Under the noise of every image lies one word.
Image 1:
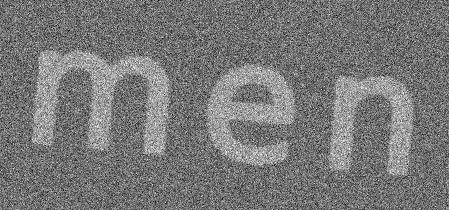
men
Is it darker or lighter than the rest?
lighter
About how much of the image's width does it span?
nearly all
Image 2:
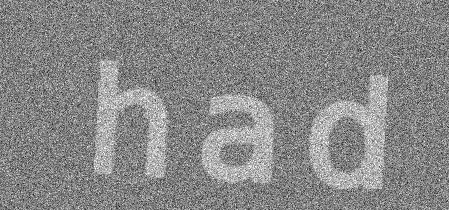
had
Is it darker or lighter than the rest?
lighter
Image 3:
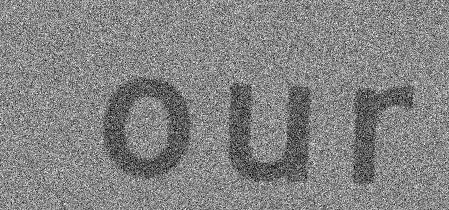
our
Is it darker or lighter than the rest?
darker
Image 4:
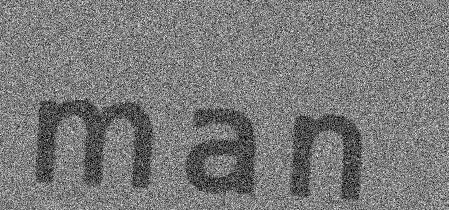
man
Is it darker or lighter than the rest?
darker
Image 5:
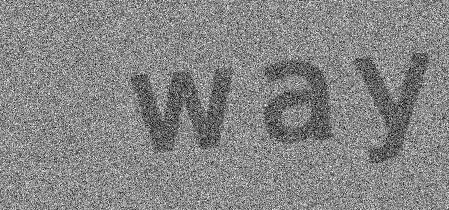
way
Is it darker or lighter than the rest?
darker
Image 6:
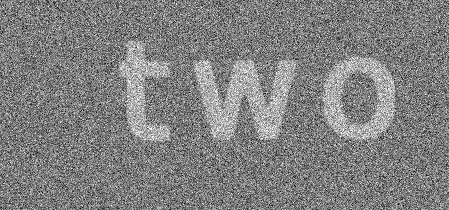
two
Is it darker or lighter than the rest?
lighter
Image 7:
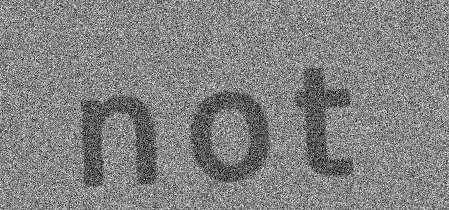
not
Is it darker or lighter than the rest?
darker
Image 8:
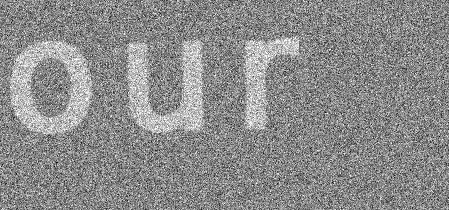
our
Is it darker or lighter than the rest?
lighter
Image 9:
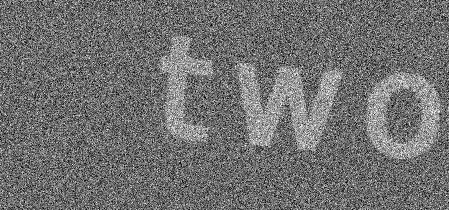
two
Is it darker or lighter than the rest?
lighter
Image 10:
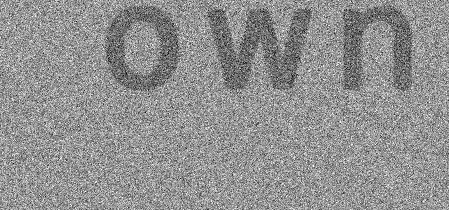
own
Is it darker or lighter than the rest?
darker
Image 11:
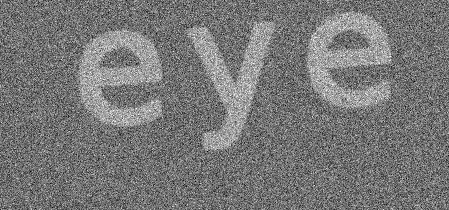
eye
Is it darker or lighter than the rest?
lighter
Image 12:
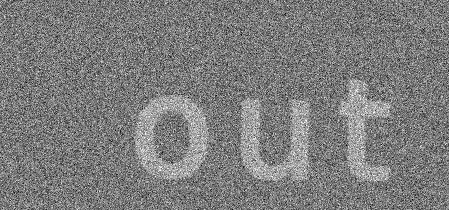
out
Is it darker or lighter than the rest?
lighter
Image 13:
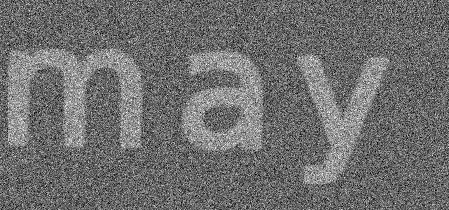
may
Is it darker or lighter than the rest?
lighter
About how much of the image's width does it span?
nearly all
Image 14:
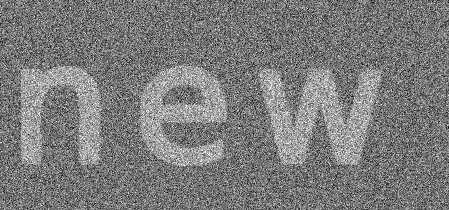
new
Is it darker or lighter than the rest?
lighter
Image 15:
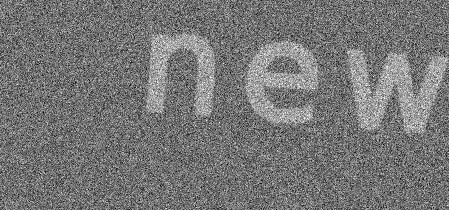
new
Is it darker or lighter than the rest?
lighter
